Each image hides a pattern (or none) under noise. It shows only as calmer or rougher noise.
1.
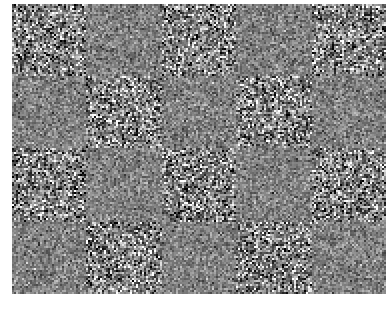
a checkerboard
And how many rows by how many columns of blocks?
4 by 5
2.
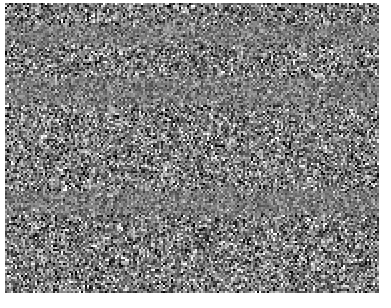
bands of rows
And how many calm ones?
3
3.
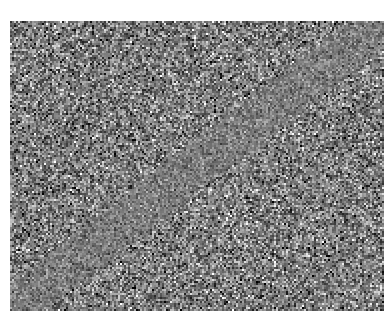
a diagonal band
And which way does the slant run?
bottom left to top right
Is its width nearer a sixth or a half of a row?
a sixth
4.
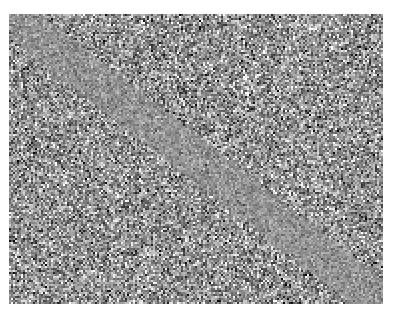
a diagonal band
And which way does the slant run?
top left to bottom right
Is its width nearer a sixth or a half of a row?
a sixth
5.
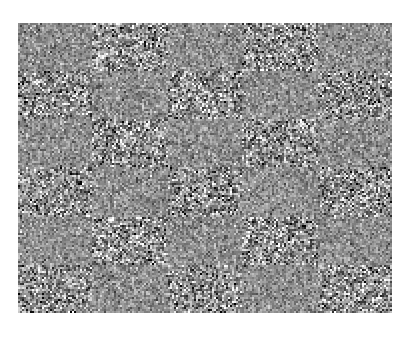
a checkerboard
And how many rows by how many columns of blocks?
6 by 5
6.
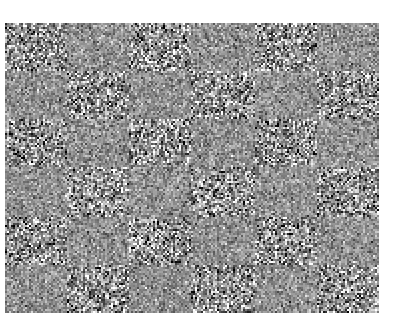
a checkerboard
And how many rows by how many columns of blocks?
6 by 6
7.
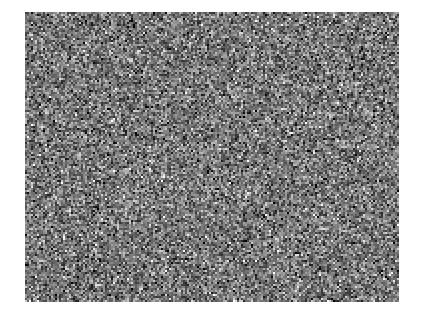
only noise
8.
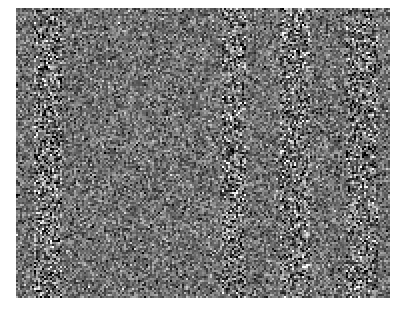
bands of columns
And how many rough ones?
4
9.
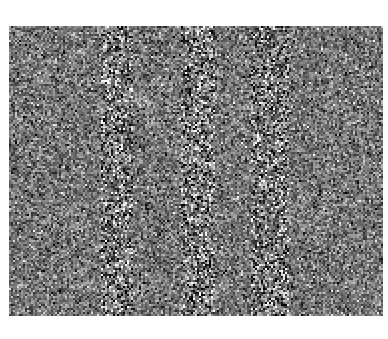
bands of columns
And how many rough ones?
3
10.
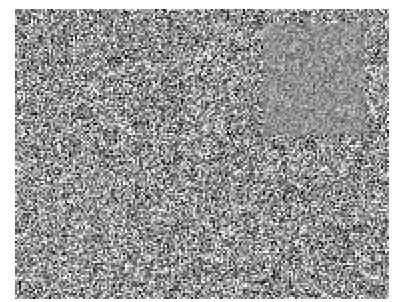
one block
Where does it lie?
top right
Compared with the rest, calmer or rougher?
calmer
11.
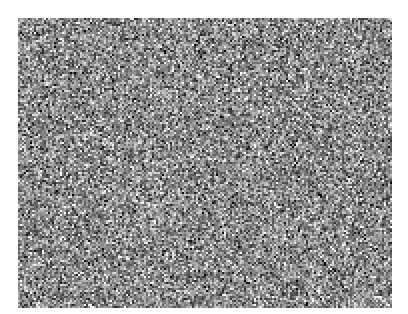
only noise
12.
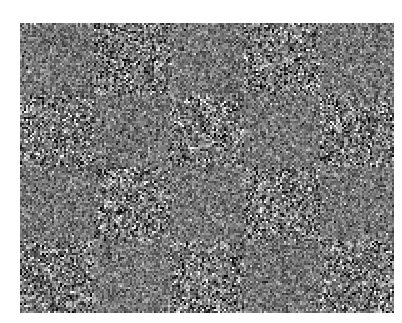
a checkerboard
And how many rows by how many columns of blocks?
4 by 5
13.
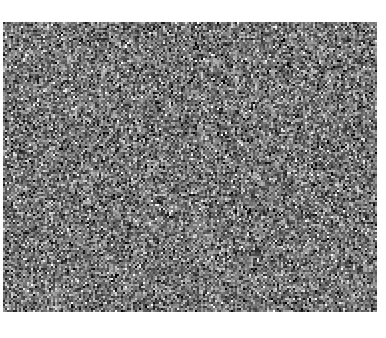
only noise
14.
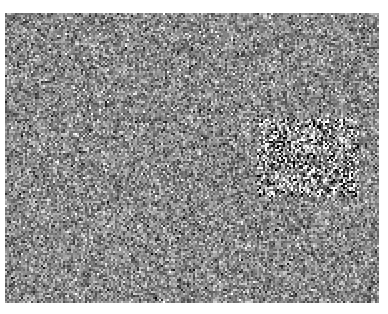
one block
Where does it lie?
middle right
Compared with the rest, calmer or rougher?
rougher
